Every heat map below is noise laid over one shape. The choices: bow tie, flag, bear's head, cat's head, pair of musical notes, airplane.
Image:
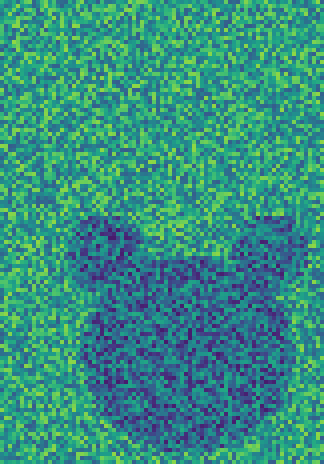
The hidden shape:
bear's head
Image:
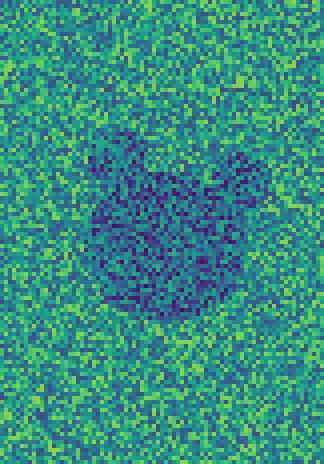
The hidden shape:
bear's head
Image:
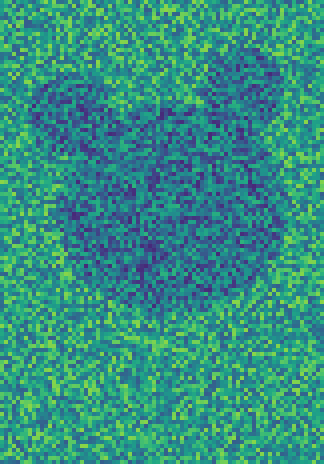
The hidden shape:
bear's head
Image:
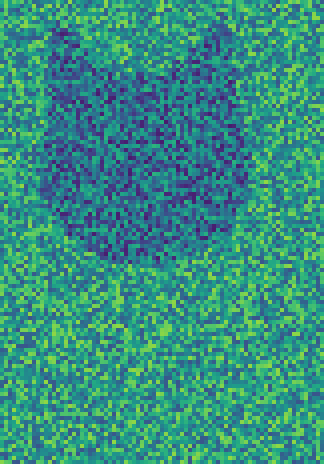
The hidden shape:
cat's head
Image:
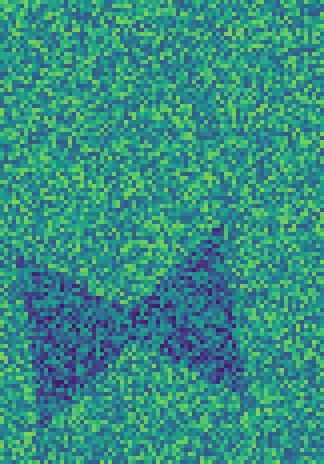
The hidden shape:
bow tie
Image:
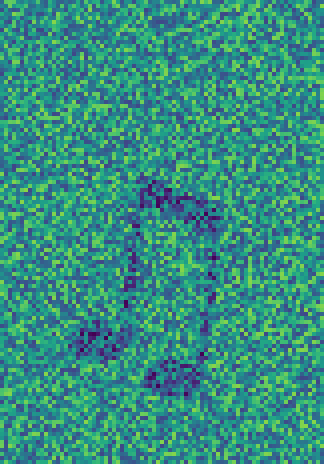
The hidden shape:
pair of musical notes
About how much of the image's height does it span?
half
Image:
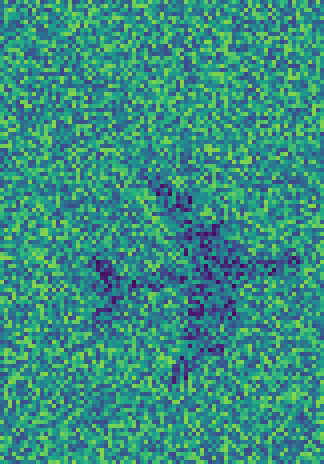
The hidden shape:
airplane
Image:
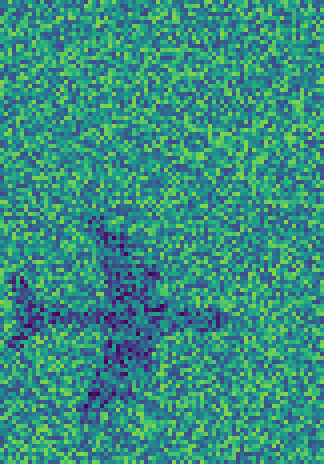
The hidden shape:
airplane
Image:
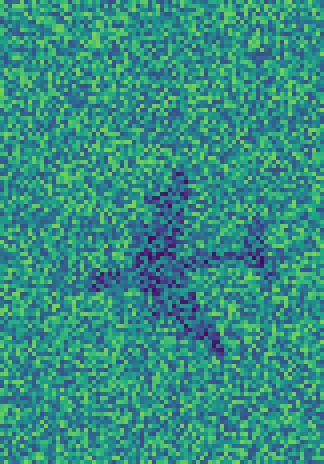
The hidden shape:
airplane
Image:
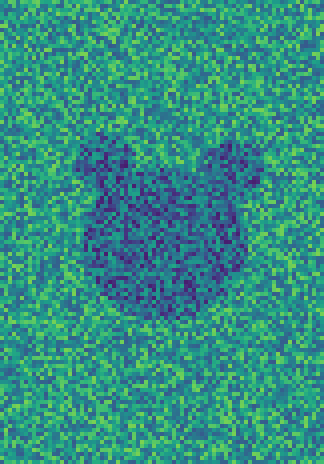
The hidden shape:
bear's head
